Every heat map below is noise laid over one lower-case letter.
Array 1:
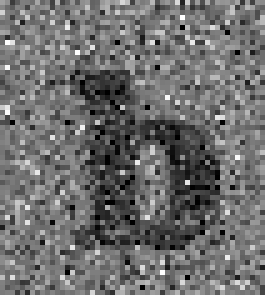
b
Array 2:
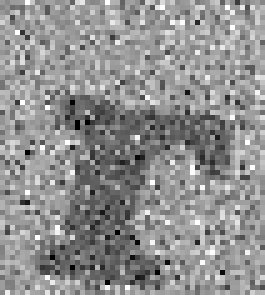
r
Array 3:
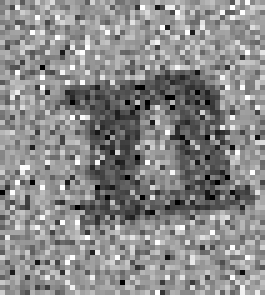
n
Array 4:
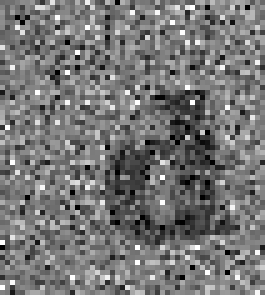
d
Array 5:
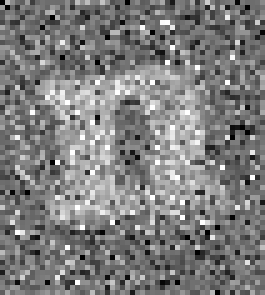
n
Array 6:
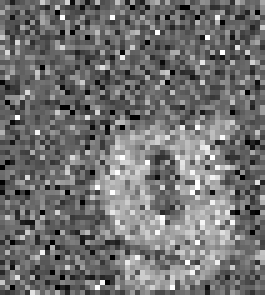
g
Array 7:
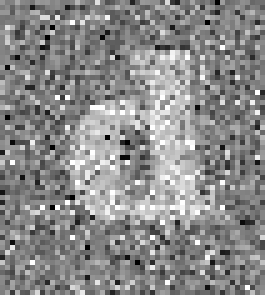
d
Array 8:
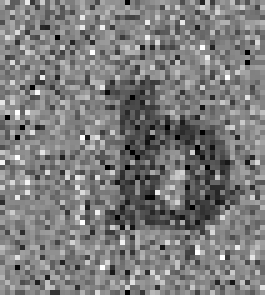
b
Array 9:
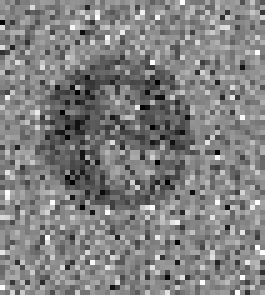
e
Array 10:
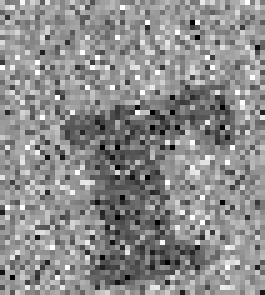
r
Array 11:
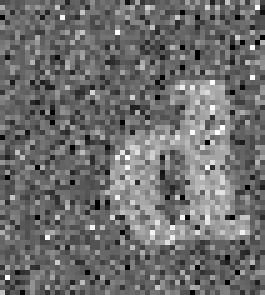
d
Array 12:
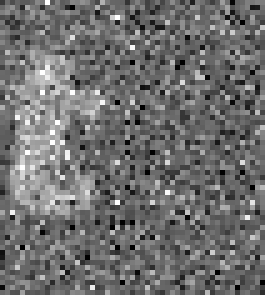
t
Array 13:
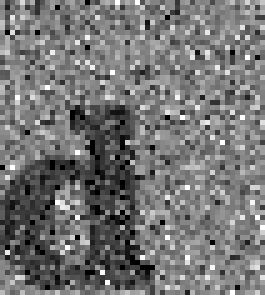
d
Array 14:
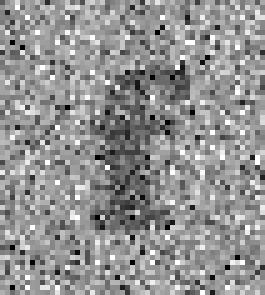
f
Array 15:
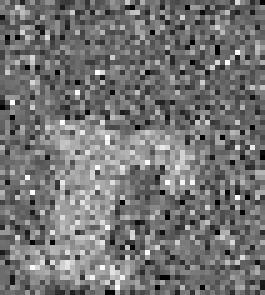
r
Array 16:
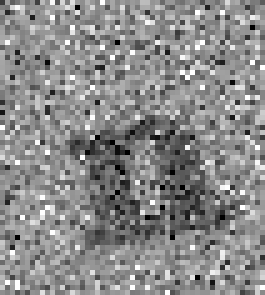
n
